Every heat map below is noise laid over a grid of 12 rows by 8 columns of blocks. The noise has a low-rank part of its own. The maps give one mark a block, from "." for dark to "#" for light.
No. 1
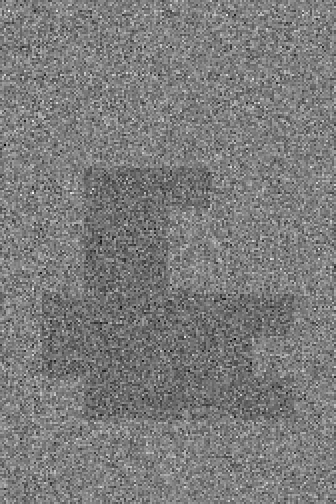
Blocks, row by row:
# # # # # # # #
# # # # # # # #
# # # # # # # #
# # # # # # # #
# # . . . # # #
# # . . # # # #
# # . . # # # #
# . . . . . . #
# . . . . . # #
# # . . . . . #
# # # # # # # #
# # # # # # # #
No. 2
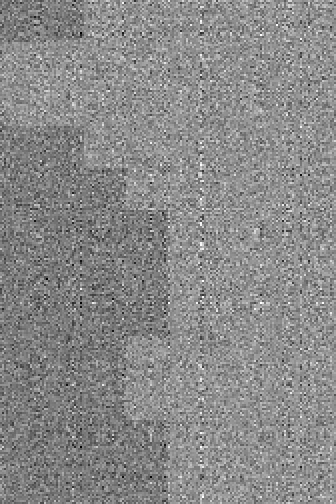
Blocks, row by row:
. . # # # # # #
# # # # # # # #
# # # # # # # #
. . # # # # # #
. . . # # # # #
. . . . # # # #
. . . . # # # #
. . . . # # # #
. . . # # # # #
. . . # # # # #
. . . . # # # #
. . . . # # # #
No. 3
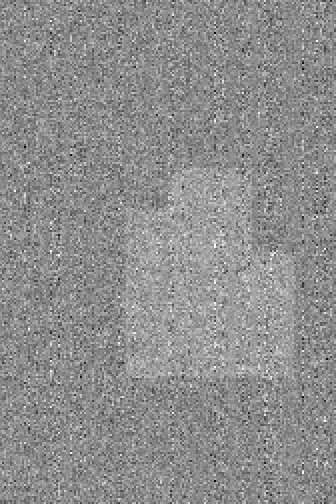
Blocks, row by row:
. . . . . . . .
. . . . . . . .
. . . . . . . .
. . . . . . . .
. . . . # # . .
. . . # # # . .
. . . # # # # .
. . . # # # # .
. . . # # # # .
. . . . . . . .
. . . . . . . .
. . . . . . . .
